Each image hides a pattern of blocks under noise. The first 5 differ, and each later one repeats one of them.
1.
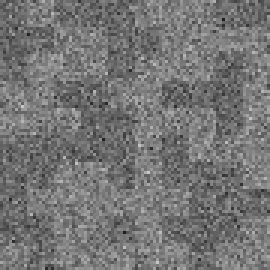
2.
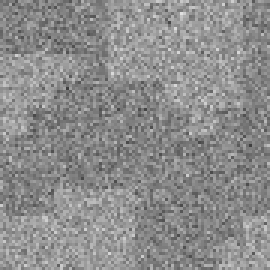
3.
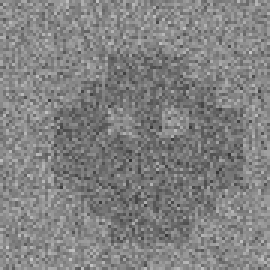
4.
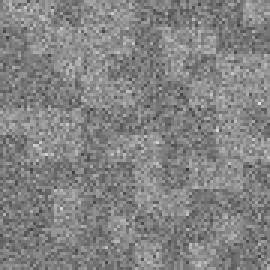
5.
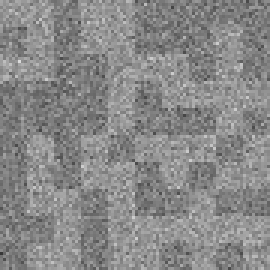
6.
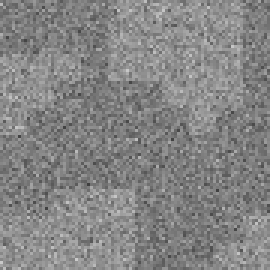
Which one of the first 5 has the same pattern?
2
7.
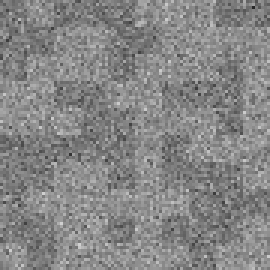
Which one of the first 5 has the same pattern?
1
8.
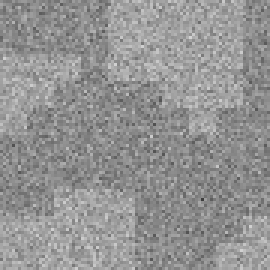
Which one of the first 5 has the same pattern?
2
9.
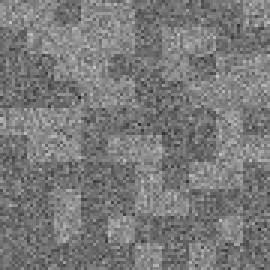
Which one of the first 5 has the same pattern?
4
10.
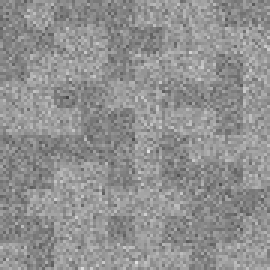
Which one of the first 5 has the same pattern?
1
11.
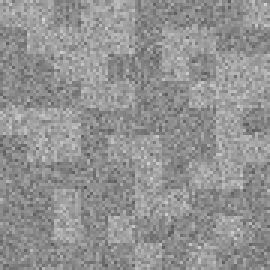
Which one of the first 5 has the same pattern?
4
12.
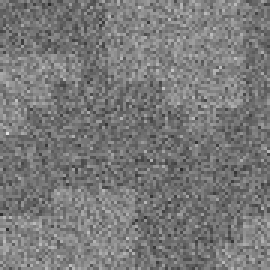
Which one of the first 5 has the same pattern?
2
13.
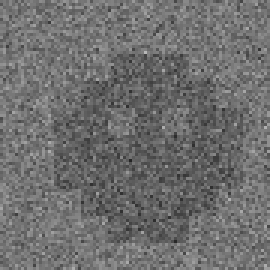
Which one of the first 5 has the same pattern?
3
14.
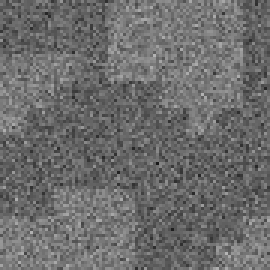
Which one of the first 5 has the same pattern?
2
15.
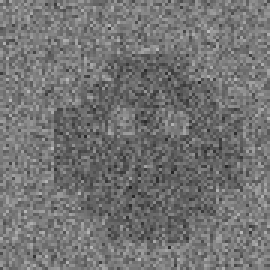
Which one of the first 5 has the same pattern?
3
